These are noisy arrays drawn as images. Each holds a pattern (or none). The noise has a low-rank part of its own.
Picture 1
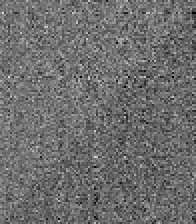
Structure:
a sharp edge
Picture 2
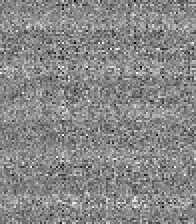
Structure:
horizontal stripes
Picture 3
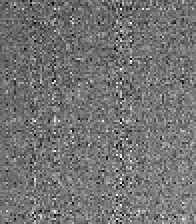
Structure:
a smooth slope
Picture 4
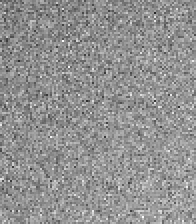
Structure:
a smooth slope
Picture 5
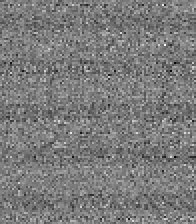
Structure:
horizontal stripes
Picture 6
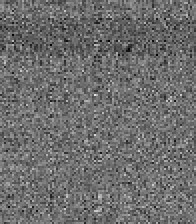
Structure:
one horizontal stripe
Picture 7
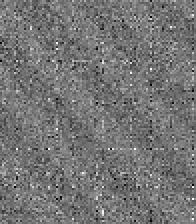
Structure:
diagonal stripes
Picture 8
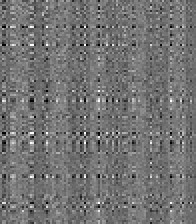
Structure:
vertical stripes
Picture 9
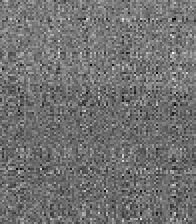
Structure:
a sharp edge
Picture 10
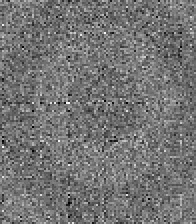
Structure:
rings round one point
